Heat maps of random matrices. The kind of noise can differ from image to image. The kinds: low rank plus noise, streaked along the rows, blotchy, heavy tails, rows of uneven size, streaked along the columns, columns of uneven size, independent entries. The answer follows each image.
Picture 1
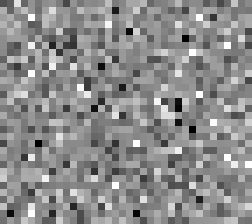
heavy tails
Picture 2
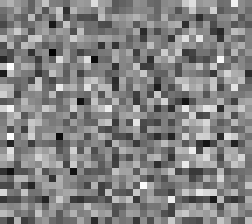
low rank plus noise
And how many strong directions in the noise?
one
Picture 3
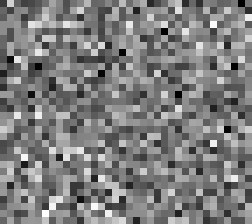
independent entries
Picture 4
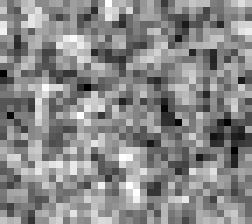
blotchy
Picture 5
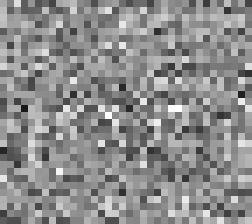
low rank plus noise
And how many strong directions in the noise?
five to eight
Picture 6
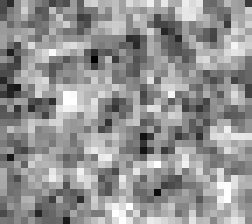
blotchy
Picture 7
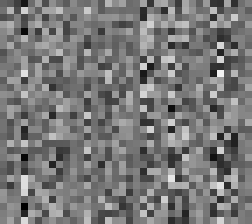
columns of uneven size
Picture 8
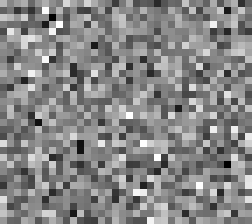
independent entries
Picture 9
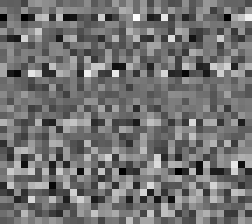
rows of uneven size
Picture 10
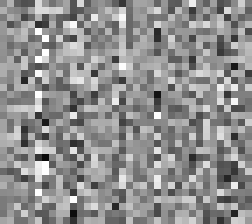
columns of uneven size
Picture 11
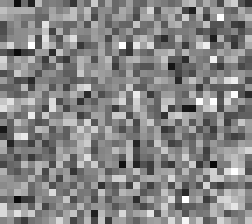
low rank plus noise
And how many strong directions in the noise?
three or four
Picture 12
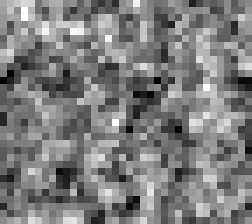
blotchy
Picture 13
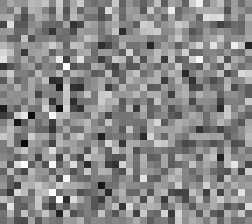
low rank plus noise
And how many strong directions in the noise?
two
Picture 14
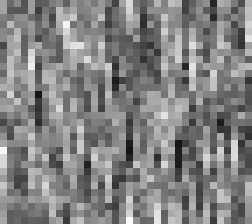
streaked along the columns
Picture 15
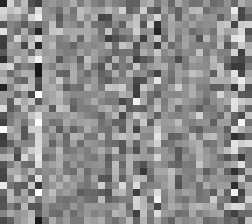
columns of uneven size
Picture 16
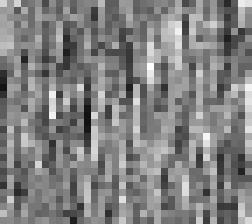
streaked along the columns
